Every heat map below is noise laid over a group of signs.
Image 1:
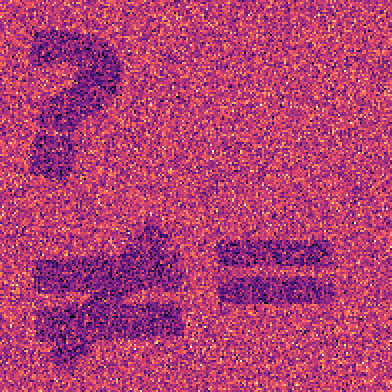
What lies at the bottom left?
not-equal sign
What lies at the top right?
nothing
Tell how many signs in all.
3
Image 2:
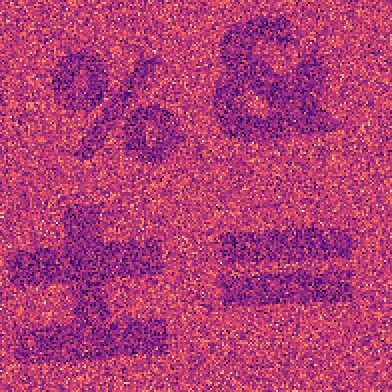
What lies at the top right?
ampersand
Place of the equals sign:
bottom right
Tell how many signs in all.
4
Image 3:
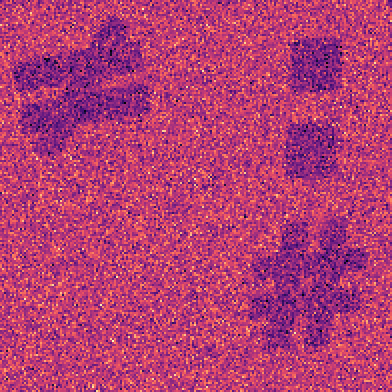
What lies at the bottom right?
hash sign
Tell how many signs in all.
3
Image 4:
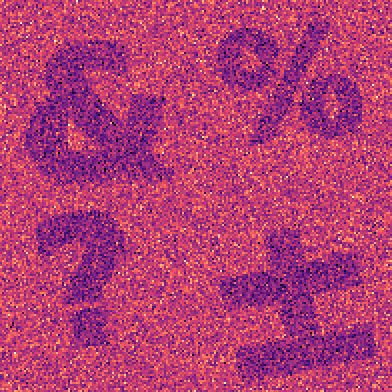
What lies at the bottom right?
plus-minus sign
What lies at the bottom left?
question mark
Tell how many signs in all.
4
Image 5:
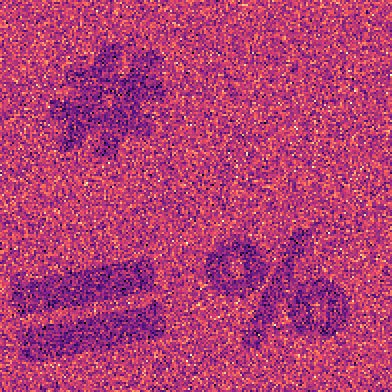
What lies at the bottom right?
percent sign
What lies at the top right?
nothing
